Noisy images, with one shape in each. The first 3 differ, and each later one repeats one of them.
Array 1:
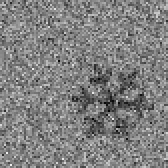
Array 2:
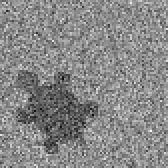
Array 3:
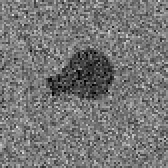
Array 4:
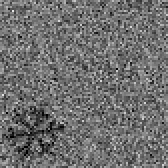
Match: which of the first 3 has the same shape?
1
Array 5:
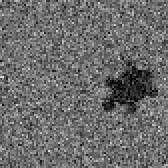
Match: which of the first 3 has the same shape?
2
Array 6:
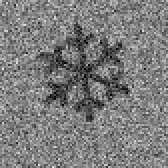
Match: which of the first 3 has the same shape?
1
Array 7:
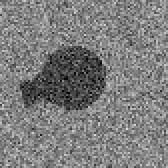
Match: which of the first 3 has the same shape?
3
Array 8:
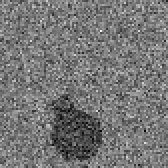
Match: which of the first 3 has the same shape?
3
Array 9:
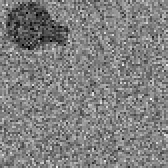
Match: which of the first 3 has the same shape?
3
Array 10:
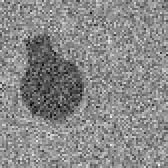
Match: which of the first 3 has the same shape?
3
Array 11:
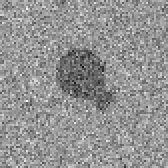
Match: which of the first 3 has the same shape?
3
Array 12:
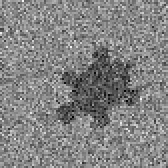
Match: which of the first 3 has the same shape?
2
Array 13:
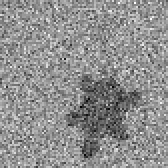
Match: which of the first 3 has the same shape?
2
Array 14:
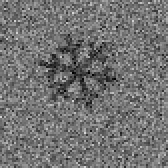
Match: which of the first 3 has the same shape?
1
